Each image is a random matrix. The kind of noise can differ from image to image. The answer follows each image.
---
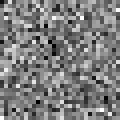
independent entries
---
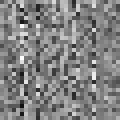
columns of uneven size
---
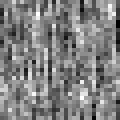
streaked along the columns
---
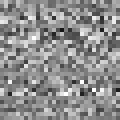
rows of uneven size
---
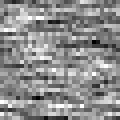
streaked along the rows
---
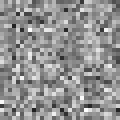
low rank plus noise
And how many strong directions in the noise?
two
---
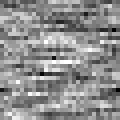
streaked along the rows
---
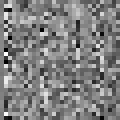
columns of uneven size
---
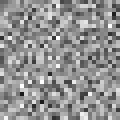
low rank plus noise
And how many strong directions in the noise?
three or four
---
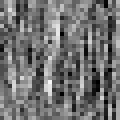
streaked along the columns
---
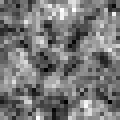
blotchy
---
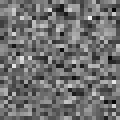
low rank plus noise
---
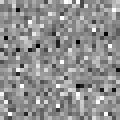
heavy tails
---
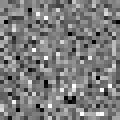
heavy tails
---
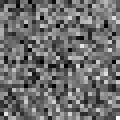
independent entries
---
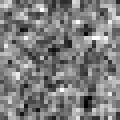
blotchy
